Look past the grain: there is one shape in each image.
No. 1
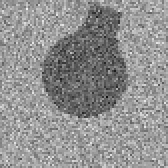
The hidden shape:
light bulb
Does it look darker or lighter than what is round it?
darker
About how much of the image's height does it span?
two thirds
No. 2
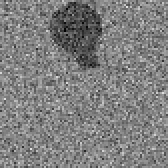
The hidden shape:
light bulb
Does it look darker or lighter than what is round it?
darker
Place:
top middle
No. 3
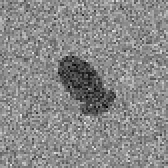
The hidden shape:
footprint
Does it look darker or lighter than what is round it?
darker
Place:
centre
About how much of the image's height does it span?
a third
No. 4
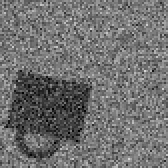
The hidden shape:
cup
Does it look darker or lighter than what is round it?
darker
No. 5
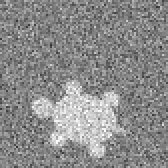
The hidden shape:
turtle
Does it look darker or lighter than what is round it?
lighter
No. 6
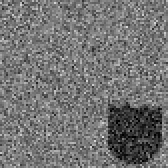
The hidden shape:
ghost
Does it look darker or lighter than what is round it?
darker
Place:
bottom right
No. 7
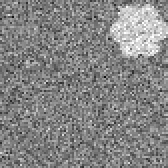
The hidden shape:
flower
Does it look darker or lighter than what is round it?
lighter
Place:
top right
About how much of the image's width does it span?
a third
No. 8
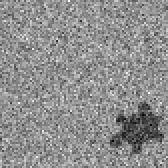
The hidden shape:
turtle
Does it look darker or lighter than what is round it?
darker
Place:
bottom right
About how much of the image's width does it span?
a third
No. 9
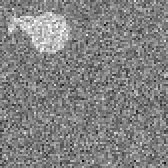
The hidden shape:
pear
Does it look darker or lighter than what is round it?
lighter
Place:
top left
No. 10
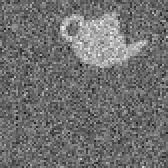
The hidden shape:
teapot
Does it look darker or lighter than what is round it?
lighter
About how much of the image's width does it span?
half
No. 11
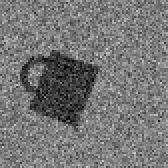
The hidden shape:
cup
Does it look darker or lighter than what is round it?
darker
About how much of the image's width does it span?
half
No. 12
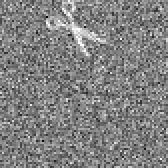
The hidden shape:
pair of scissors
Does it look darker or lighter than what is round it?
lighter
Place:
top middle
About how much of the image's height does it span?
a third
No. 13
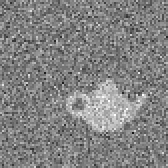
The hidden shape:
teapot
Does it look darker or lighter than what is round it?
lighter
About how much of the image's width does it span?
half
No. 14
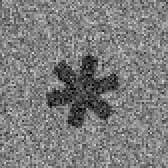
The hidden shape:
asterisk
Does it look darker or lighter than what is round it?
darker
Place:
centre
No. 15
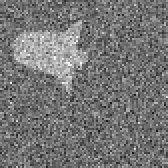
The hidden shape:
bell
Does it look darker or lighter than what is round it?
lighter
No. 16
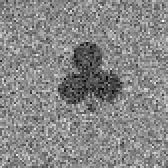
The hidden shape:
club
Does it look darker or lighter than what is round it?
darker
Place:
centre
